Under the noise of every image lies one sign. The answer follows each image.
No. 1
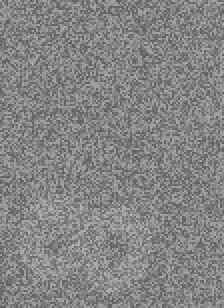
infinity sign
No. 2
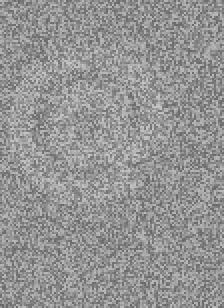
at sign
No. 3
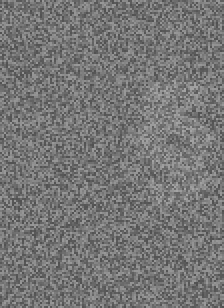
section sign
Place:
middle right
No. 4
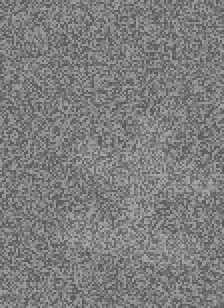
plus-minus sign
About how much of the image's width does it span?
two thirds
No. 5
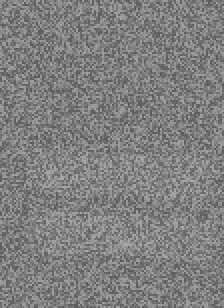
equals sign
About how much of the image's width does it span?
nearly all
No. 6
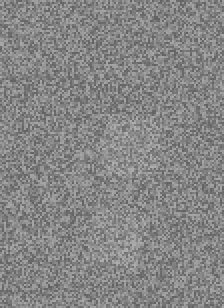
colon
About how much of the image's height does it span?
half
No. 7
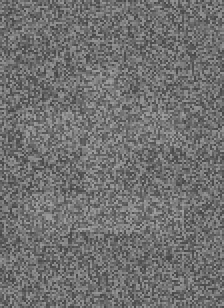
plus-minus sign
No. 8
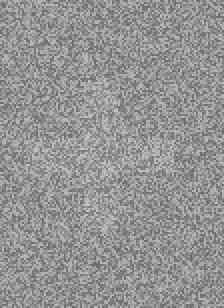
plus sign
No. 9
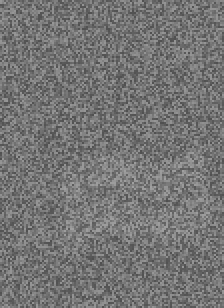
approximately sign
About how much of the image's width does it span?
two thirds
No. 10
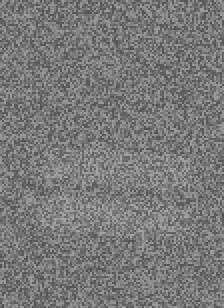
equals sign
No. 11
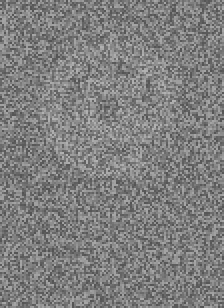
at sign
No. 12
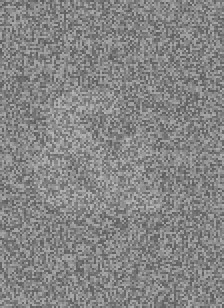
ampersand
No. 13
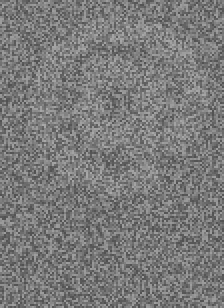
at sign
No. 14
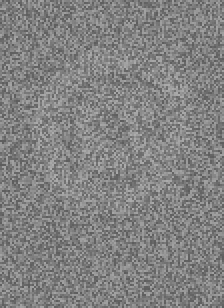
at sign
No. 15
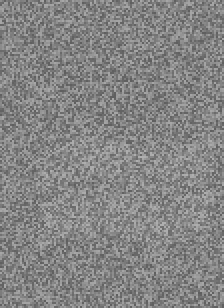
approximately sign
